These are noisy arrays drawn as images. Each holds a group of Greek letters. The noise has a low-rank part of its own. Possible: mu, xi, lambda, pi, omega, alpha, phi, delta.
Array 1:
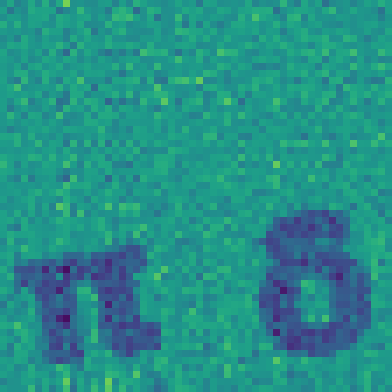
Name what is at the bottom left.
pi
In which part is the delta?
bottom right
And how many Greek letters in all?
2
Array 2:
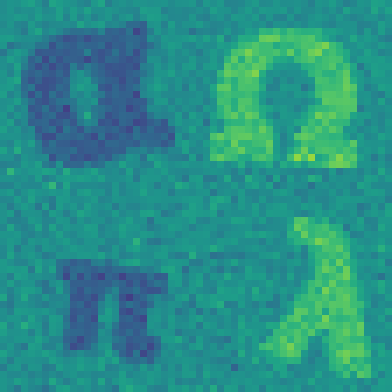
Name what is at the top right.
omega
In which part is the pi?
bottom left
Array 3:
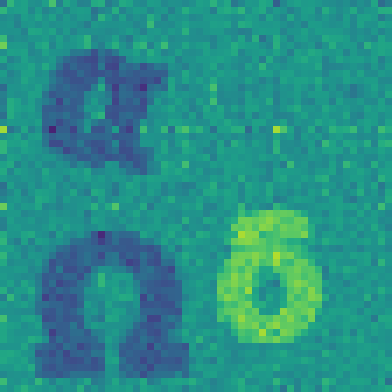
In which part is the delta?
bottom right
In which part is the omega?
bottom left
